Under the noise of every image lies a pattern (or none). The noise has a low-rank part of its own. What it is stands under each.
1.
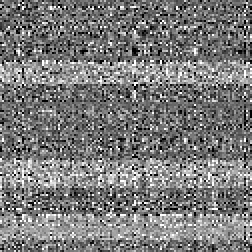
bands of rows
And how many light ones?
3
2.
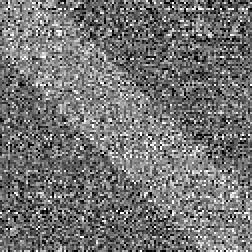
a diagonal band
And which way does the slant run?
top left to bottom right
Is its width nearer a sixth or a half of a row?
a half
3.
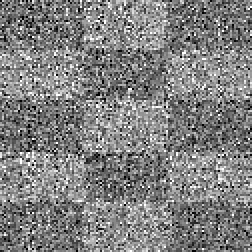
a checkerboard
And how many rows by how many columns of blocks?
5 by 3
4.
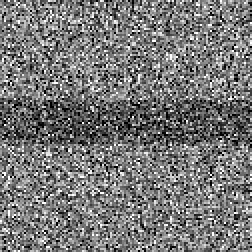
one band of rows
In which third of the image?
middle
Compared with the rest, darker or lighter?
darker
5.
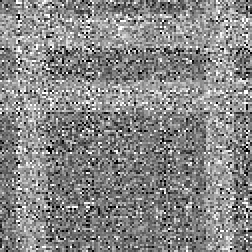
bands of rows crossing bands of columns
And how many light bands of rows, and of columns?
2 and 2
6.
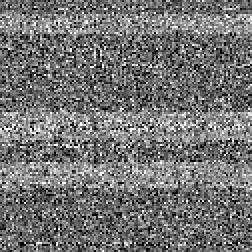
bands of rows
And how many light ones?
3
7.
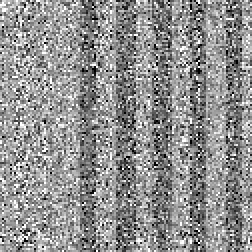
bands of columns
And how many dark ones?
5
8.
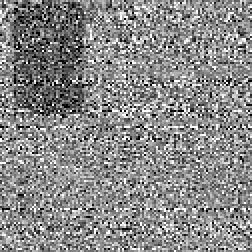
one block
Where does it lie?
top left
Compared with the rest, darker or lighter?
darker
